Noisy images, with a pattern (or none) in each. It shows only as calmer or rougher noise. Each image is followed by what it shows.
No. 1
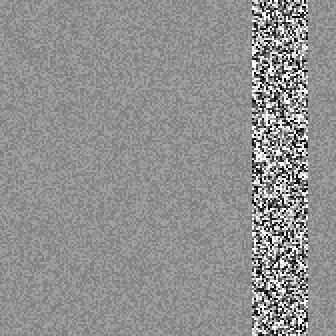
one band of columns
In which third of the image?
right
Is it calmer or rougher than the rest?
rougher
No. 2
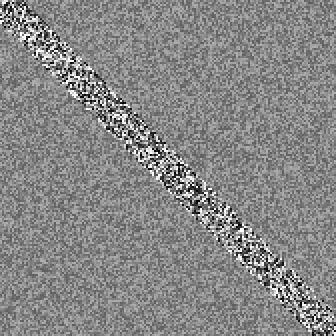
a diagonal band
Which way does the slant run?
top left to bottom right
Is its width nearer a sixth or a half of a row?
a sixth
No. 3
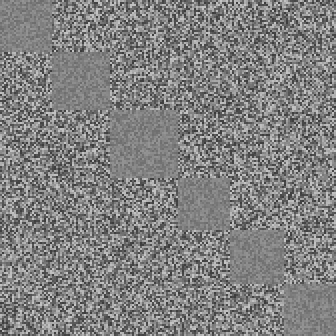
blocks along the diagonal
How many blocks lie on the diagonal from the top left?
6
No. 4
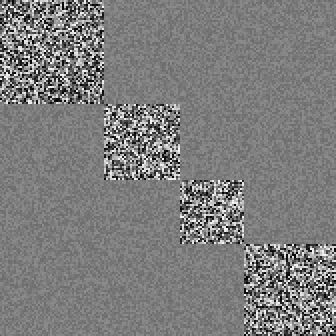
blocks along the diagonal
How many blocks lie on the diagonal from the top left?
4
